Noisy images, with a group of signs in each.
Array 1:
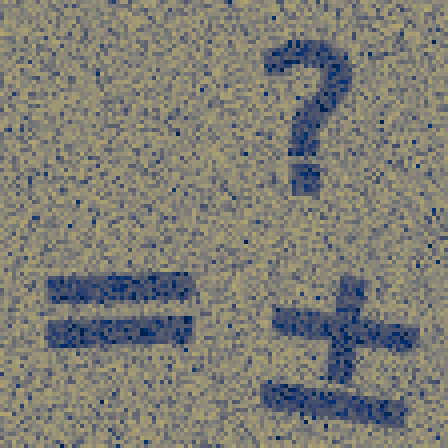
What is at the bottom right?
plus-minus sign
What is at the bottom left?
equals sign
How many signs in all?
3
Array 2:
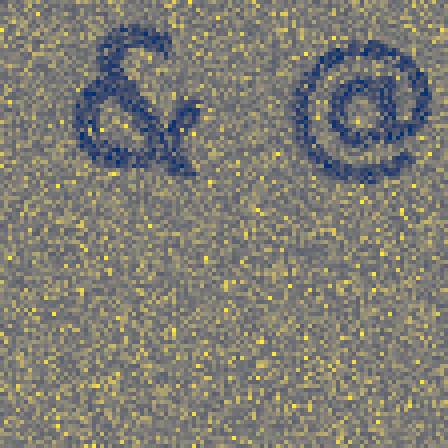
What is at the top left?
ampersand
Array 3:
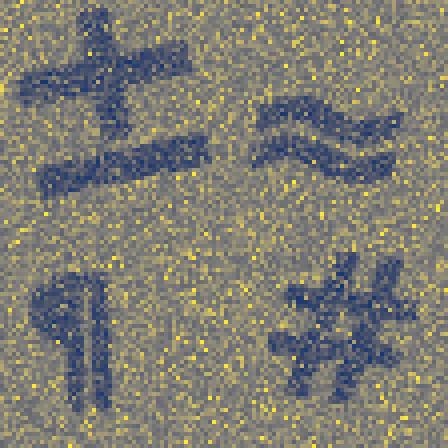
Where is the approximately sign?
top right
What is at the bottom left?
pilcrow
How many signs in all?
4
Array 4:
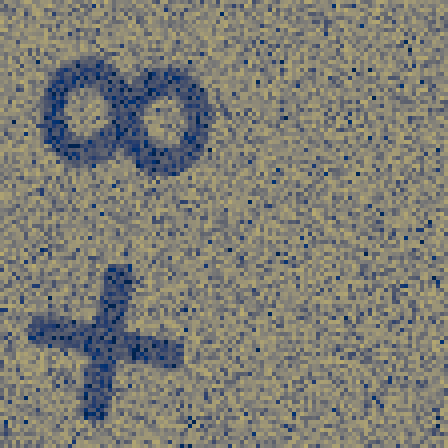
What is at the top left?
infinity sign
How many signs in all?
2
